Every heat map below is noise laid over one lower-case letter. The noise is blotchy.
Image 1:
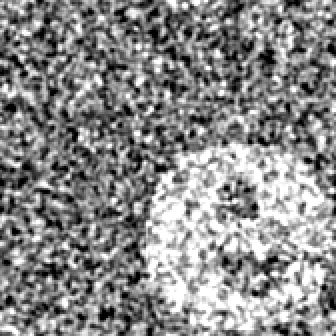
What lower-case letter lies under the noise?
e
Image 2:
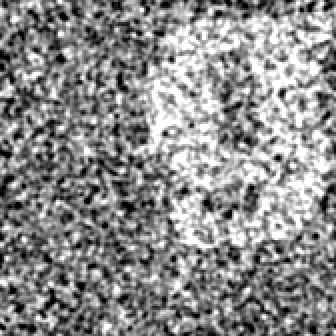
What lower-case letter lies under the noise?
g
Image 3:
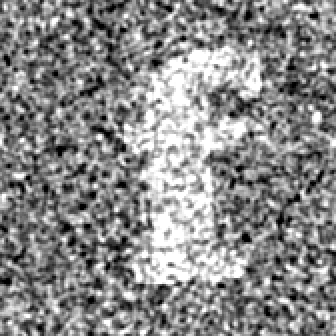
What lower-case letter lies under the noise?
f
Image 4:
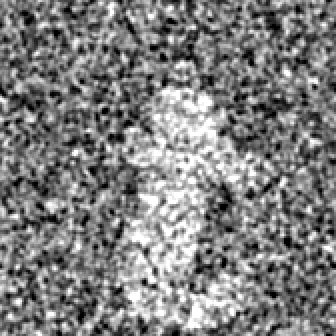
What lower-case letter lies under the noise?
t
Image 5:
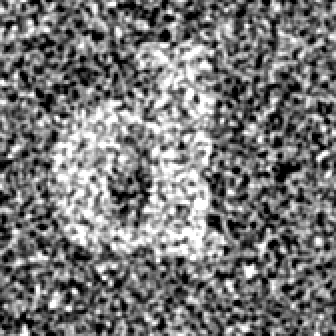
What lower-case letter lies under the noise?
d
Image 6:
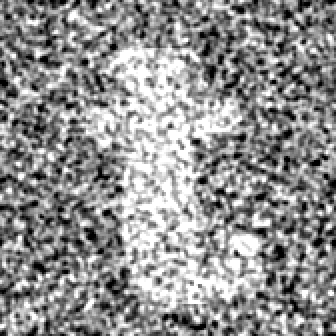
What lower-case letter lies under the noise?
t
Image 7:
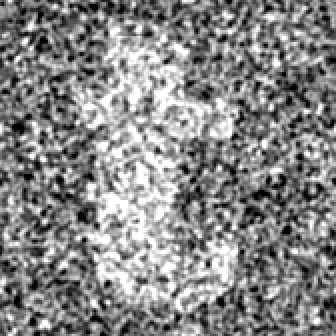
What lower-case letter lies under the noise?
t
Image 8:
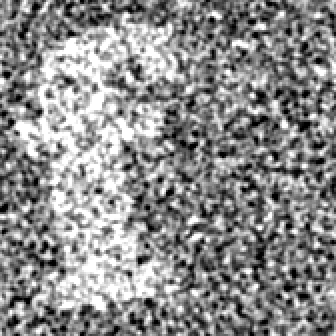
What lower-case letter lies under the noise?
f
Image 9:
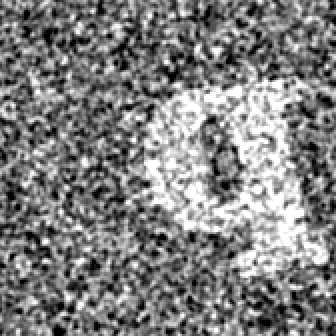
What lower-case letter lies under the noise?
q
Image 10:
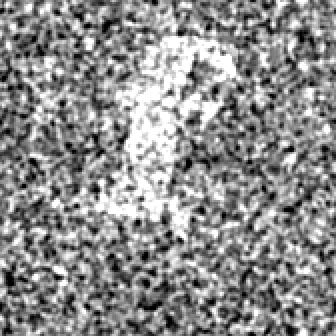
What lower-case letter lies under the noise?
f
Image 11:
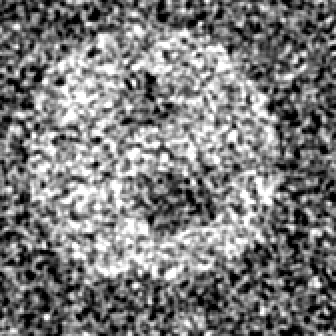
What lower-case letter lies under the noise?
e
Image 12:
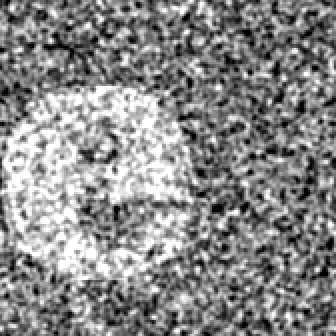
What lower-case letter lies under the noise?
e
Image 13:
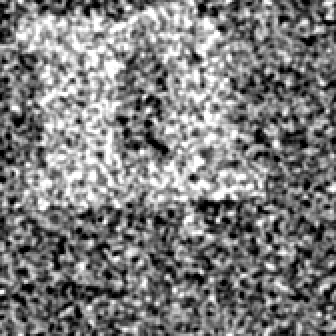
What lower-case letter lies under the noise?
n
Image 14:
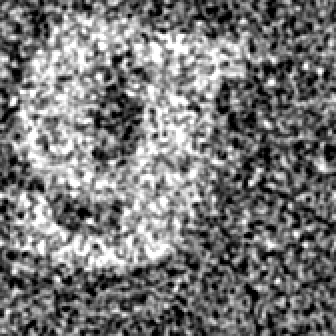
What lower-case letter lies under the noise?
g
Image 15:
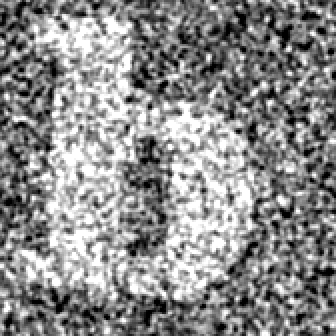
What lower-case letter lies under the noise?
b
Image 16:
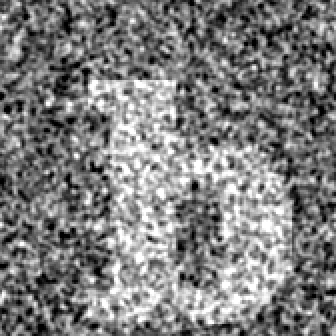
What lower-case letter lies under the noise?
b
